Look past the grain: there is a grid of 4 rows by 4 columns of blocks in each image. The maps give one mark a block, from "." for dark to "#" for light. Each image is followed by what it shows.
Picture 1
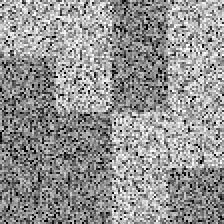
# # . #
. # . #
. . # #
. . # .
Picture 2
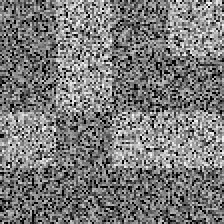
. # . #
. # . .
# . # #
. . . .
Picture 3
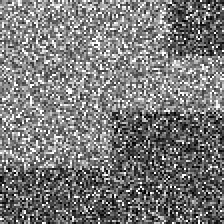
# # # .
# # # #
# # . .
. . . .
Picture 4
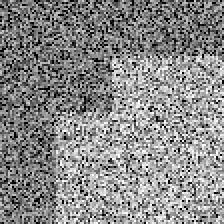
. . . .
. . # #
. # # #
. # # #
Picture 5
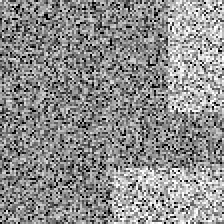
. . . #
. . . #
. . . .
. . # #
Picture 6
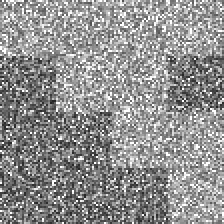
# # # #
. # # .
. . # #
. . . #
